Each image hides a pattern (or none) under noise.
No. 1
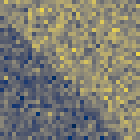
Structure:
a sharp edge
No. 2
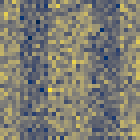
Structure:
vertical stripes
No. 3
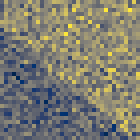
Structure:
a sharp edge
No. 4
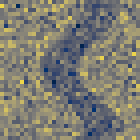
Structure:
a wavy band
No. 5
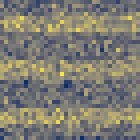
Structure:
horizontal stripes
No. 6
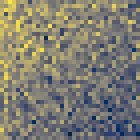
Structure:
a smooth slope
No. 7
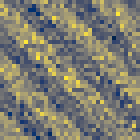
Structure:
diagonal stripes
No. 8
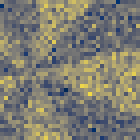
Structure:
spokes from one point
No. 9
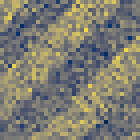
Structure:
diagonal stripes
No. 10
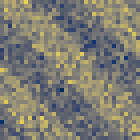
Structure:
diagonal stripes
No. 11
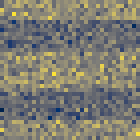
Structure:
horizontal stripes
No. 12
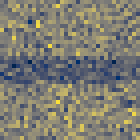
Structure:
one horizontal stripe
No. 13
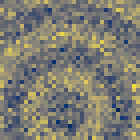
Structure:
rings round one point
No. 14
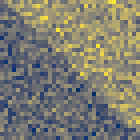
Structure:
a sharp edge
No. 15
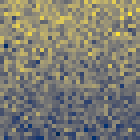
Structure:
a smooth slope
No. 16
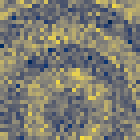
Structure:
rings round one point
